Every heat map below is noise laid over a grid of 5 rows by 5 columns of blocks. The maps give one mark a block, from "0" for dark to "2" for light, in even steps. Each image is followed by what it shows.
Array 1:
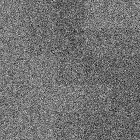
21022
21011
22100
22210
22100
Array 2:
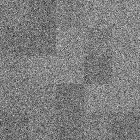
10122
00212
12202
11022
01010
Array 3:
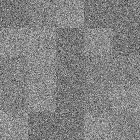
01200
22020
12011
12012
20021
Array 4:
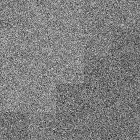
12211
22210
22200
22000
01000
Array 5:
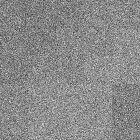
00011
00112
01122
12220
12220
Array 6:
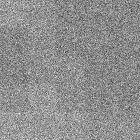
21000
01000
01100
12100
22211
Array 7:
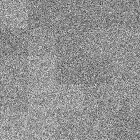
20000
01011
12001
12211
22110
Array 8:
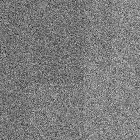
00012
00012
00022
01122
01122
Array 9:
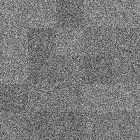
22022
20211
20101
01122
10011
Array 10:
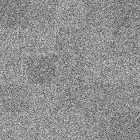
01210
22121
20122
12111
22210
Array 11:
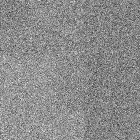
01100
11100
22100
22100
22200
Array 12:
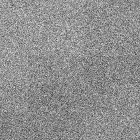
22211
22211
21100
10001
00011
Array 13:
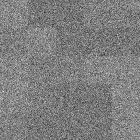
20011
12000
21122
21002
10002
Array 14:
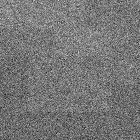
22211
11221
01111
01110
00000
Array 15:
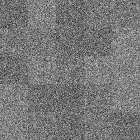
02011
11002
02122
20012
21010
